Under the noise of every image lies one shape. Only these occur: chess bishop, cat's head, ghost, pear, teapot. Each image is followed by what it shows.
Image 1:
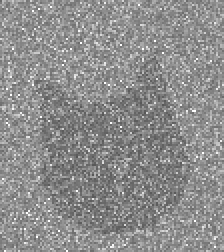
cat's head
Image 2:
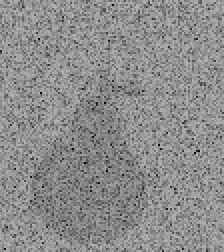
pear
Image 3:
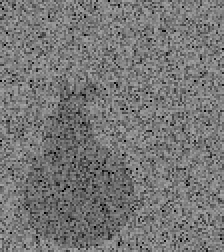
pear
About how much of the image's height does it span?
two thirds
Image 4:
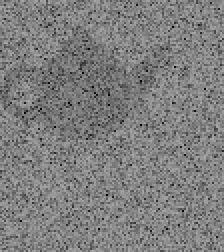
teapot
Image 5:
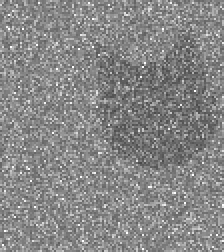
cat's head
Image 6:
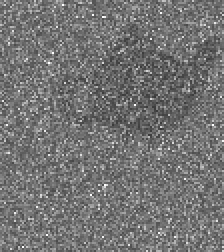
teapot
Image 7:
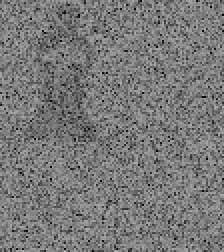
chess bishop
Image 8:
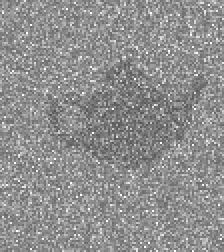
teapot
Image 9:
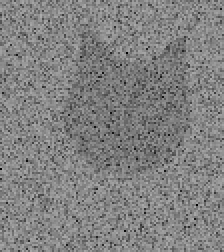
cat's head
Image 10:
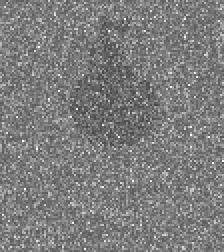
pear
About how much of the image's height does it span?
half
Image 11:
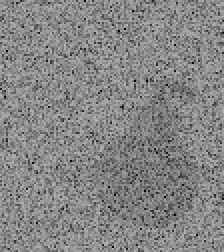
pear
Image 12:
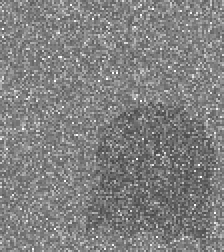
ghost
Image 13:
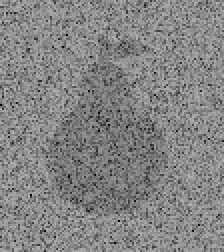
pear
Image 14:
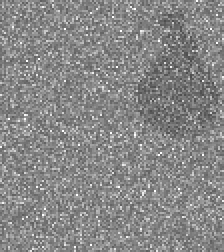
pear
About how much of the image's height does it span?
half
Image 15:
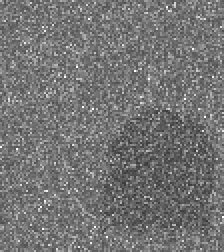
ghost
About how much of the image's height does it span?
half
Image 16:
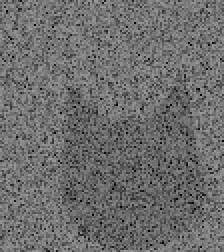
cat's head
